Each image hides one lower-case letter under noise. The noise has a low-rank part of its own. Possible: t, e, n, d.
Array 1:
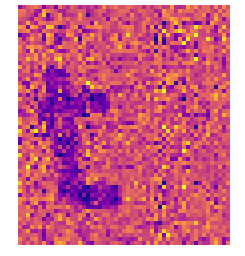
t
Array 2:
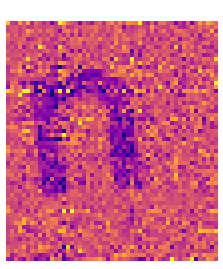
n
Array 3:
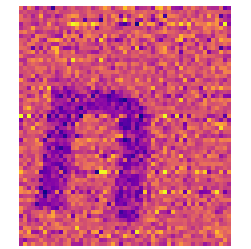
n
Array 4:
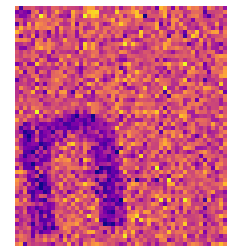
n
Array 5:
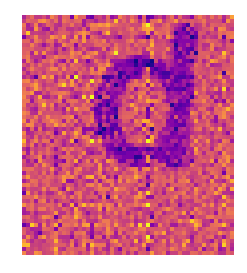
d
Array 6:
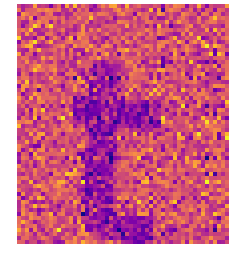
t
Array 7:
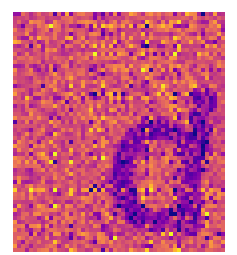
d
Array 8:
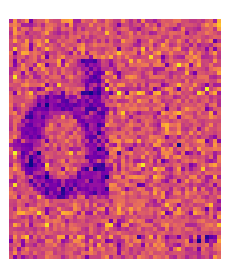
d
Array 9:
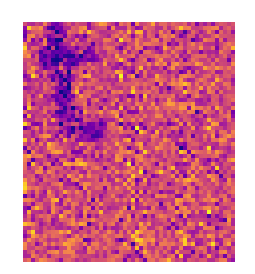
t
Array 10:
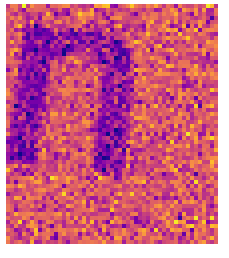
n
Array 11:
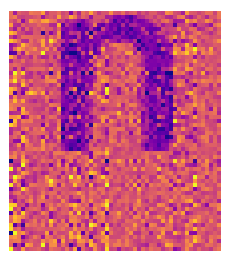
n
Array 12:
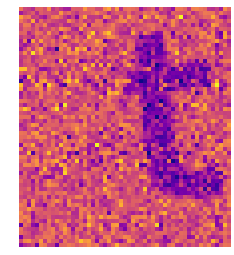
t
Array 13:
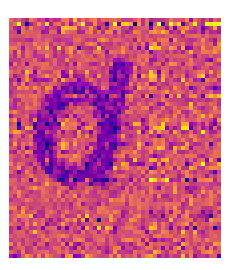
d
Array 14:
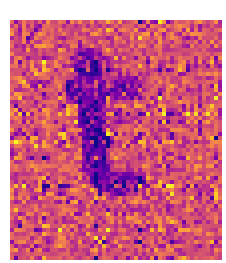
t
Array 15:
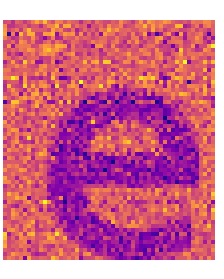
e
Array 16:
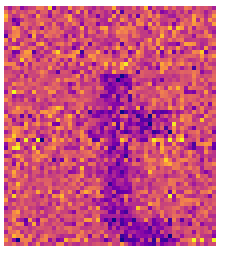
t
